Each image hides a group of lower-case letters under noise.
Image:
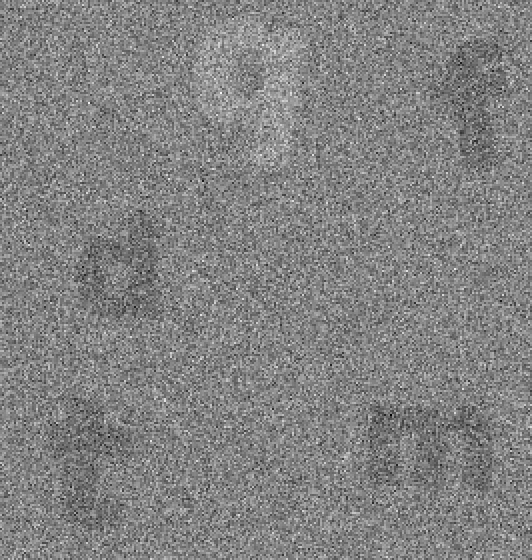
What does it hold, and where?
top middle: light q; top right: dark f; middle left: dark d; bottom left: dark t; bottom right: dark m
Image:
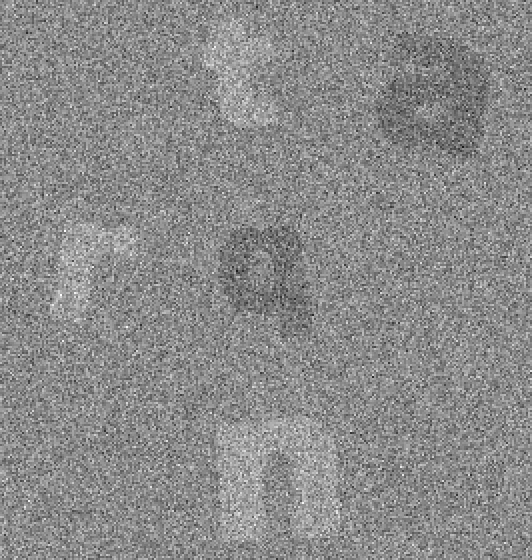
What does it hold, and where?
top middle: light t; top right: dark a; middle left: light r; centre: dark q; bottom middle: light n
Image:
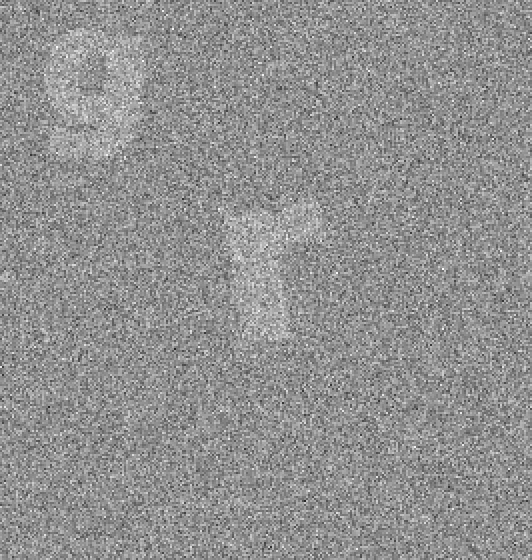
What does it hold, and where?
top left: light g; centre: light r
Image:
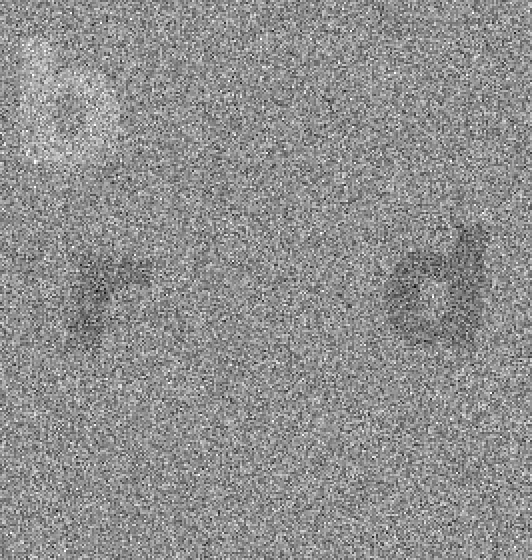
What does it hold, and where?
top left: light b; middle left: dark r; middle right: dark d
